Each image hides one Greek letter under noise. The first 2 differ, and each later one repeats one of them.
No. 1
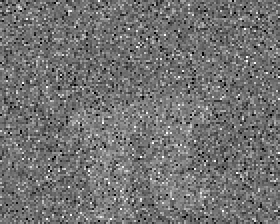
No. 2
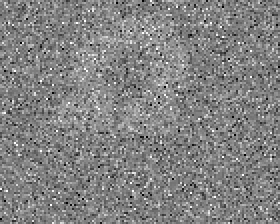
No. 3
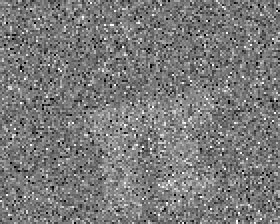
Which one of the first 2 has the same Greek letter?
1
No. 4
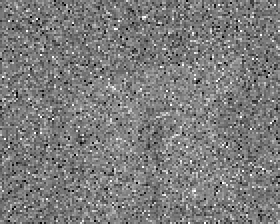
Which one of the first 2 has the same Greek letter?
1
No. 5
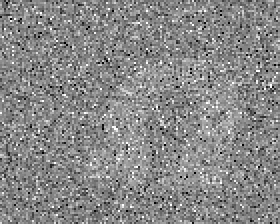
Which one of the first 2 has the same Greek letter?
2
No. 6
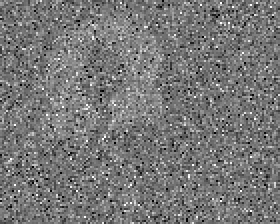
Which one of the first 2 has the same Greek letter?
2
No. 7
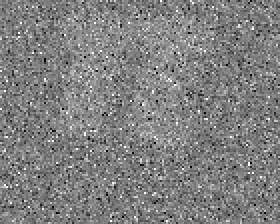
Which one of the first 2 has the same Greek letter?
1
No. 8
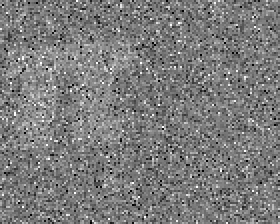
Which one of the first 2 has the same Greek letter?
1
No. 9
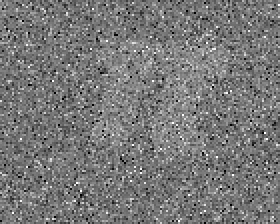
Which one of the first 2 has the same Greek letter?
1
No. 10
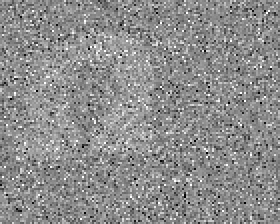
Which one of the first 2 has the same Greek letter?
2
